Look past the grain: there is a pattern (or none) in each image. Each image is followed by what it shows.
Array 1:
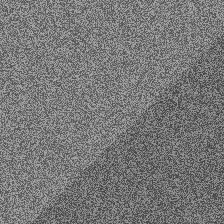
a sharp edge
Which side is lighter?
top left
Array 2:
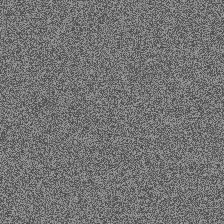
only noise
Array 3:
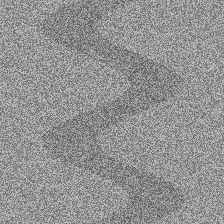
a wavy band
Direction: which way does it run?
top to bottom
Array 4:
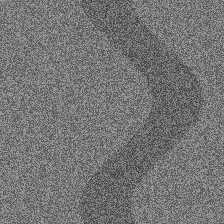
a wavy band
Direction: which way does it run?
top to bottom
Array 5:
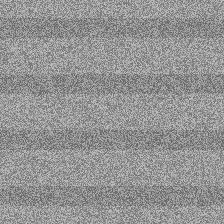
horizontal stripes
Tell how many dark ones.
4
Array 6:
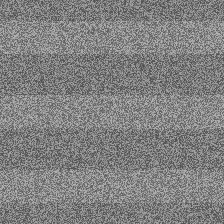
horizontal stripes
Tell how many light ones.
3
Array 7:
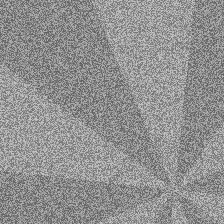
spokes from one point
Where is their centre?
bottom right
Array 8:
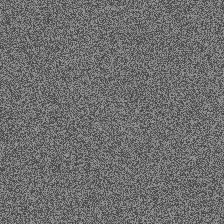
only noise
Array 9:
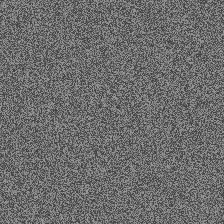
only noise
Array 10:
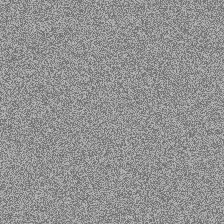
only noise
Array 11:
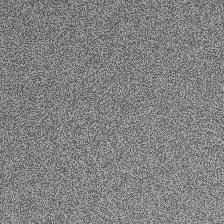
a smooth slope
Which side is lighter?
bottom right
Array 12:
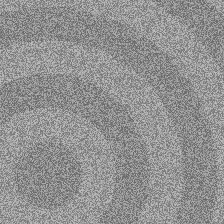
rings round one point
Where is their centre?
bottom left
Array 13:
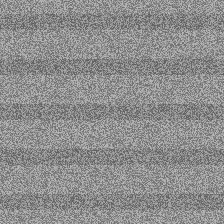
horizontal stripes
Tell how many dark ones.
5
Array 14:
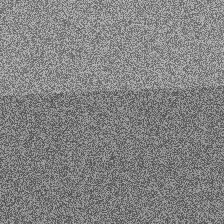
a sharp edge
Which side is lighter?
top
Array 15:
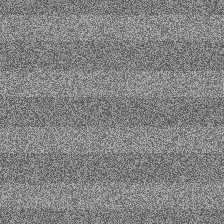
horizontal stripes
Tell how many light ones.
4
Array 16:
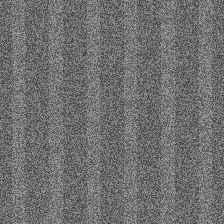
vertical stripes
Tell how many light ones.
6
